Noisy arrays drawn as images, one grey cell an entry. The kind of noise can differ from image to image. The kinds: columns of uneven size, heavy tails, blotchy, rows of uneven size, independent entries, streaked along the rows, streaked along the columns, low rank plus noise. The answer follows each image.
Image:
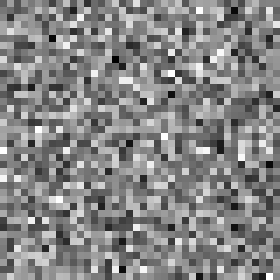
independent entries
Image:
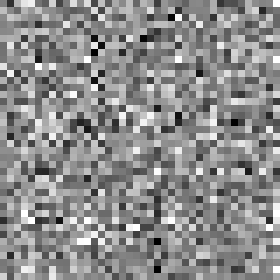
low rank plus noise
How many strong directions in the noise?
three or four
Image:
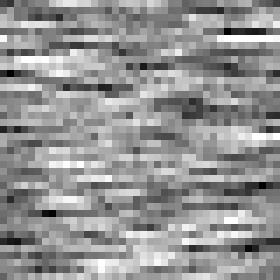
streaked along the rows
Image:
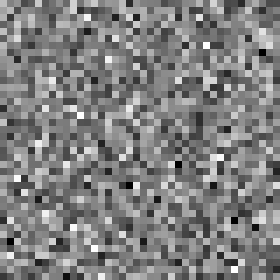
independent entries
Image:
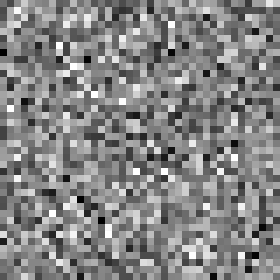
independent entries
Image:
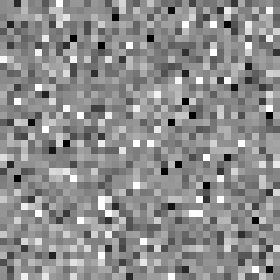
heavy tails
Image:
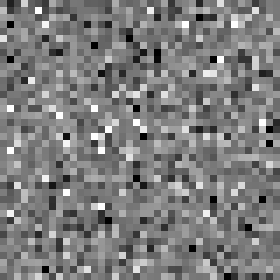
heavy tails
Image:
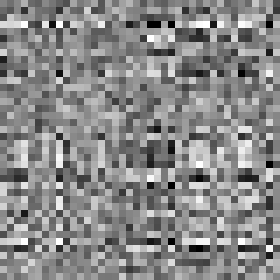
low rank plus noise
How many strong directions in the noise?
one
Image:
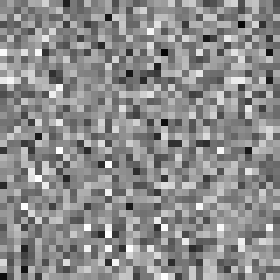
low rank plus noise
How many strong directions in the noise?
five to eight
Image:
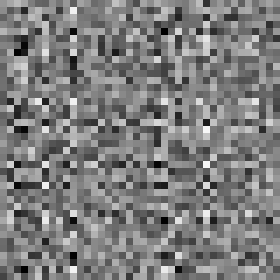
low rank plus noise
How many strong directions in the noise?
two
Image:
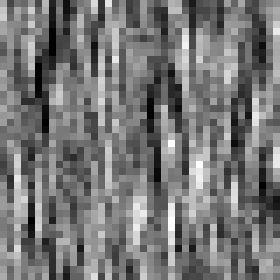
streaked along the columns
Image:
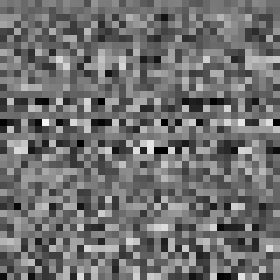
rows of uneven size
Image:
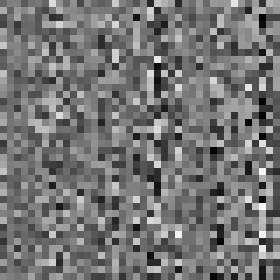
columns of uneven size
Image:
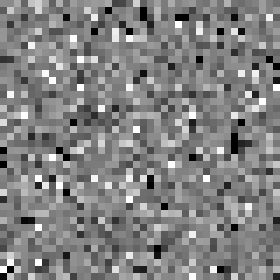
heavy tails
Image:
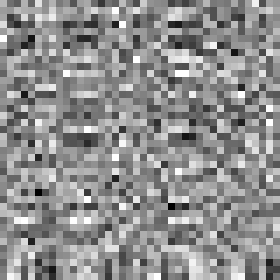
low rank plus noise
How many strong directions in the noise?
two
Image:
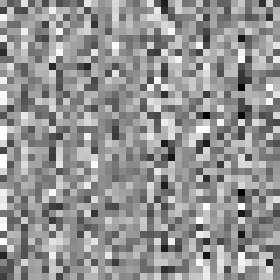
columns of uneven size
